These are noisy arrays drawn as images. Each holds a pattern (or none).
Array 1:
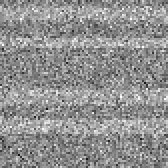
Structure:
bands of rows
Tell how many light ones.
4
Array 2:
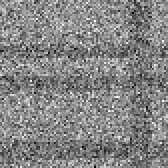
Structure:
bands of rows crossing bands of columns
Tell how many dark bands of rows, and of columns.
3 and 1
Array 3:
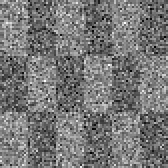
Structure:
a checkerboard
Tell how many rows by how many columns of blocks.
3 by 6
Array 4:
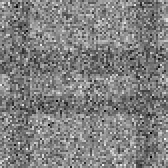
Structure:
bands of rows crossing bands of columns
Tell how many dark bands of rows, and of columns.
2 and 2
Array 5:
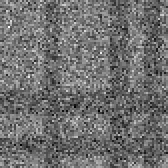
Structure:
bands of rows crossing bands of columns
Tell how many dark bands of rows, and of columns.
2 and 3
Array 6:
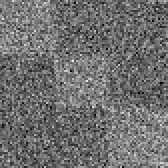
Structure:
blocks along the diagonal
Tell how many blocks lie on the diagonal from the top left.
3
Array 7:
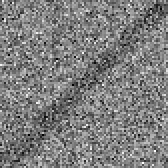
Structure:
a diagonal band
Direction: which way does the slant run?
bottom left to top right
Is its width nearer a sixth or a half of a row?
a sixth
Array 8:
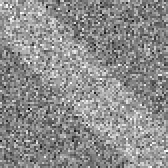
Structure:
a diagonal band
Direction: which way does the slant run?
top left to bottom right
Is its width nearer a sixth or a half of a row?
a half
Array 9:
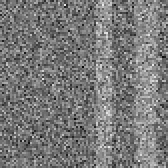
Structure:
bands of columns
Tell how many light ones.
2
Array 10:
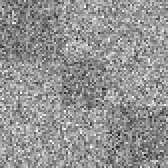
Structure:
blocks along the diagonal
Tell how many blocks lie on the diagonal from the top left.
3
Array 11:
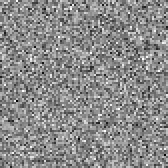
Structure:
only noise
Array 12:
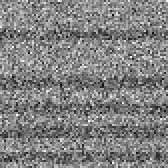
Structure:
bands of rows
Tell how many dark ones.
5
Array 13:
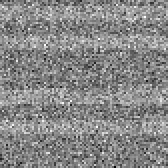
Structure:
bands of rows
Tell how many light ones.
4
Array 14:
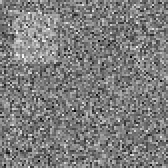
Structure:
one block
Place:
top left
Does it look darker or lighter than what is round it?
lighter
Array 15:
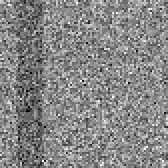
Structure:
one band of columns
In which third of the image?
left
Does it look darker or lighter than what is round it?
darker
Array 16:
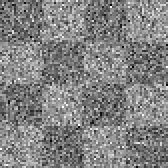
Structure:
a checkerboard
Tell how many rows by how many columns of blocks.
4 by 4
